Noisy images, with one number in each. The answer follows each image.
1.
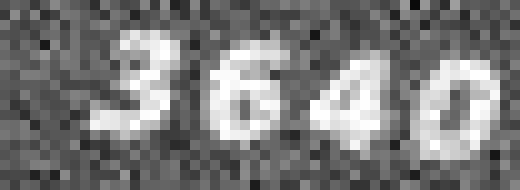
3640
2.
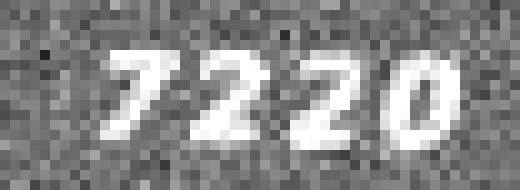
7220
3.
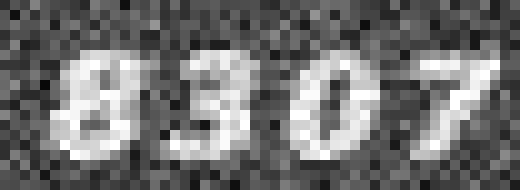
8307
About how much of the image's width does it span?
nearly all
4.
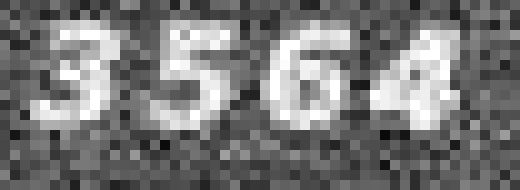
3564
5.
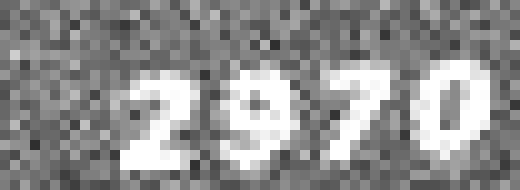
2970
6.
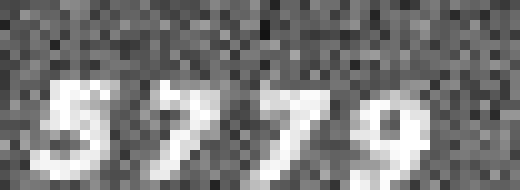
5779
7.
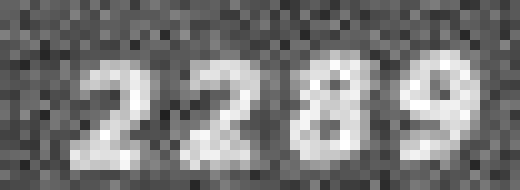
2289
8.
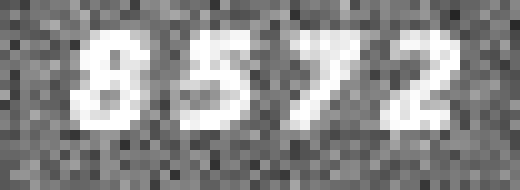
8572
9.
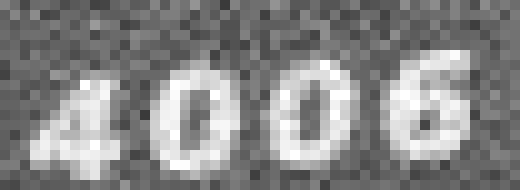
4006
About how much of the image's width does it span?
nearly all
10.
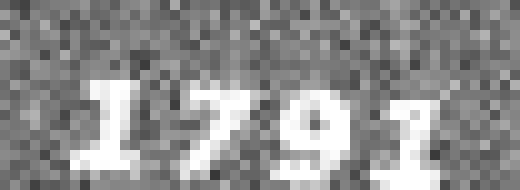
1791
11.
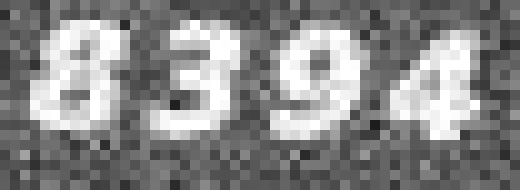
8394
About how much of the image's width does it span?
nearly all
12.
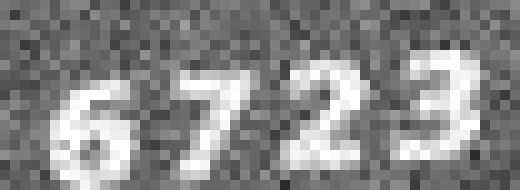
6723
